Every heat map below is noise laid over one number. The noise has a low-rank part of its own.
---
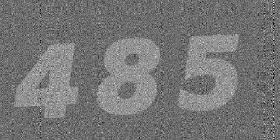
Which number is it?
485
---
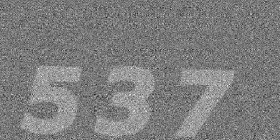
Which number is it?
537
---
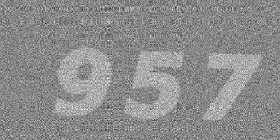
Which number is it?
957
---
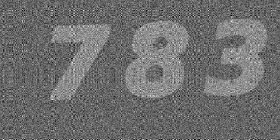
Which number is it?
783
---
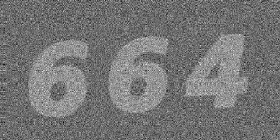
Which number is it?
664
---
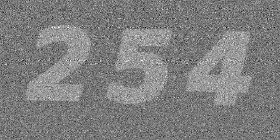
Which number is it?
254
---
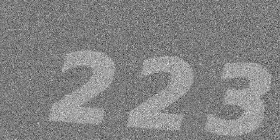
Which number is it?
223
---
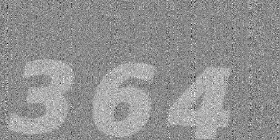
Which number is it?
364
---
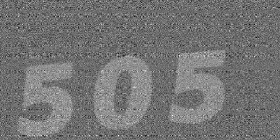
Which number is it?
505
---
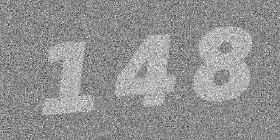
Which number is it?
148
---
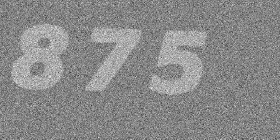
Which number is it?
875
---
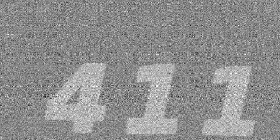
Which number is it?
411
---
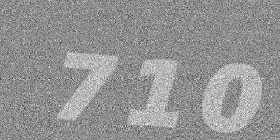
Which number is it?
710
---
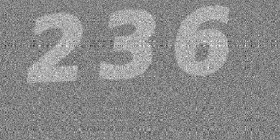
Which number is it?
236
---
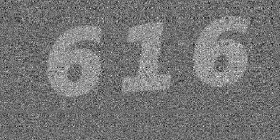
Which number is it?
616
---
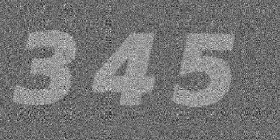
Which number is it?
345
